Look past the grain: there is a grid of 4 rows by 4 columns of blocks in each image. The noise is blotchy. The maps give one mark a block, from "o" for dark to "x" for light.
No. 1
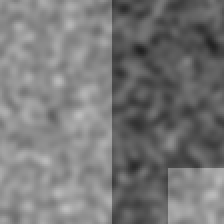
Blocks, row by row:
x x o o
x x o o
x x o o
x x o x
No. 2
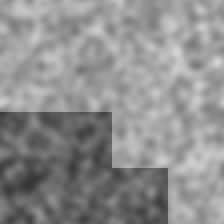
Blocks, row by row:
x x x x
x x x x
o o x x
o o o x
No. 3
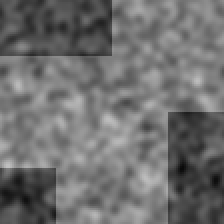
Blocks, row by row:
o o x x
x x x x
x x x o
o x x o
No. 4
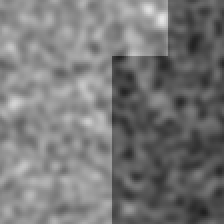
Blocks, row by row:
x x x o
x x o o
x x o o
x x o o
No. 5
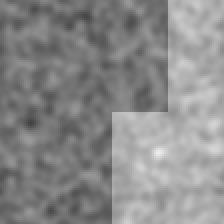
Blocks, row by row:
o o o x
o o o x
o o x x
o o x x
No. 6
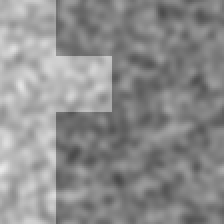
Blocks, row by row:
x o o o
x x o o
x o o o
x o o o
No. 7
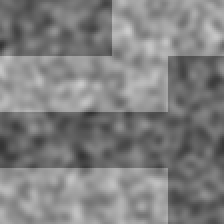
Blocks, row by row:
o o x x
x x x o
o o o o
x x x o
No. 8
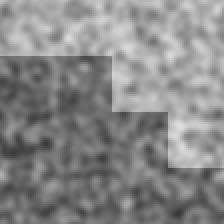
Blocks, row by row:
x x x x
o o x x
o o o x
o o o o
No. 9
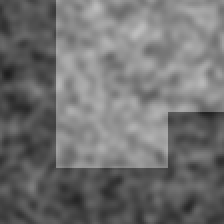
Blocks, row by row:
o x x x
o x x x
o x x o
o o o o
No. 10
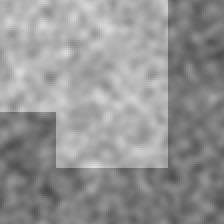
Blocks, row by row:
x x x o
x x x o
o x x o
o o o o
